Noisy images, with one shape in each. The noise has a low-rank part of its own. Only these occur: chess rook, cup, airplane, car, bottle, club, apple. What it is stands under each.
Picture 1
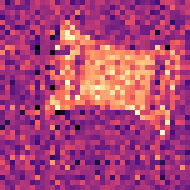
light chess rook
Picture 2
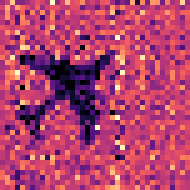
dark airplane
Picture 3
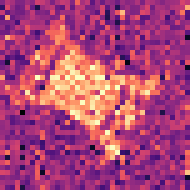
light chess rook
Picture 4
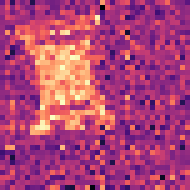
light chess rook
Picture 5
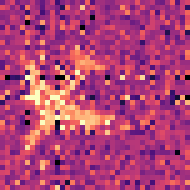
light airplane
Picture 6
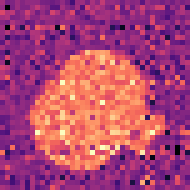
light apple
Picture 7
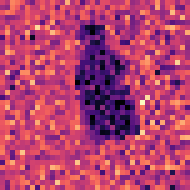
dark bottle
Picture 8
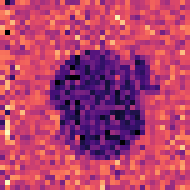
dark apple
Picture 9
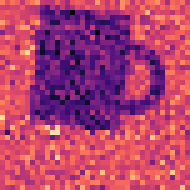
dark cup
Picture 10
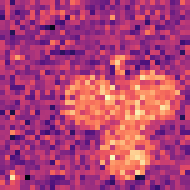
light club
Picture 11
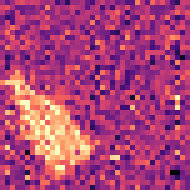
light bottle
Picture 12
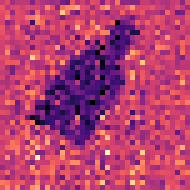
dark bottle
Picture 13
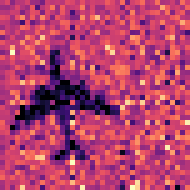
dark airplane
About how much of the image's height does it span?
two thirds
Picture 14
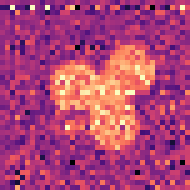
light club
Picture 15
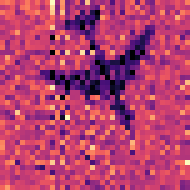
dark airplane
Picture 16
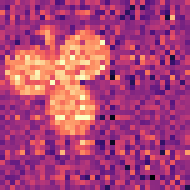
light club
